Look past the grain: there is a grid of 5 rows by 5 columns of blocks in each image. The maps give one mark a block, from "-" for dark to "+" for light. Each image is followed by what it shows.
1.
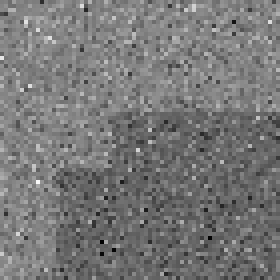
+ + + + +
+ + + + +
+ + - - -
+ - - - -
+ - - - -
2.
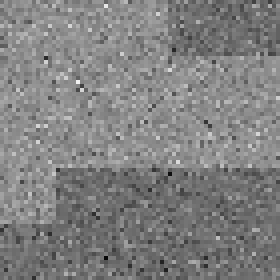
+ + + - -
+ + + + +
+ + + + +
+ - - - -
- - - - -
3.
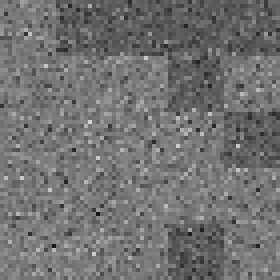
+ - - - -
+ + + - +
+ + + + -
+ + + + +
+ + + - +
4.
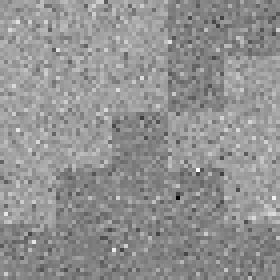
+ + + - -
+ + + - +
+ + - + +
+ - - - +
- - - - -
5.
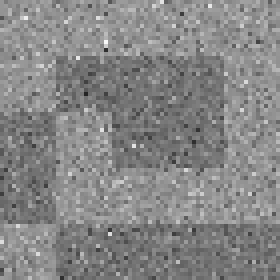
+ + + + +
+ - - - +
- + - - +
- + + + +
+ - - - -
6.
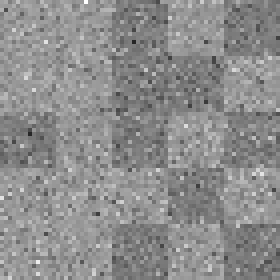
+ + - + -
+ + - - +
- + - + -
+ + + - +
+ + - + -
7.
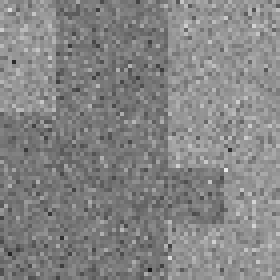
+ - - + +
+ - - + +
- - - + +
- - - - +
- - - + +
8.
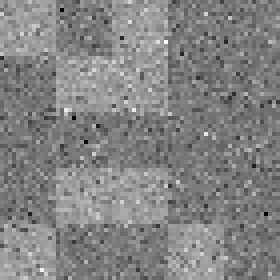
+ - + - -
- + + - -
- - - - -
- + + - -
+ - - + -
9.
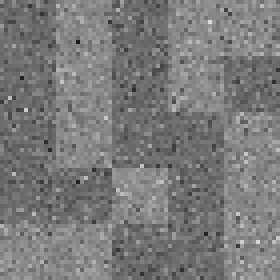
- + - + +
- + - + -
- + - - +
- - + - +
+ + - - +
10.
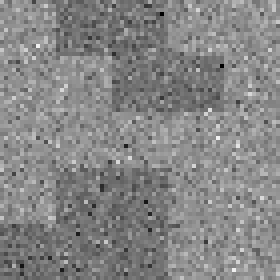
+ - - + +
+ + - - +
+ + + + +
+ - - + +
- - - + +
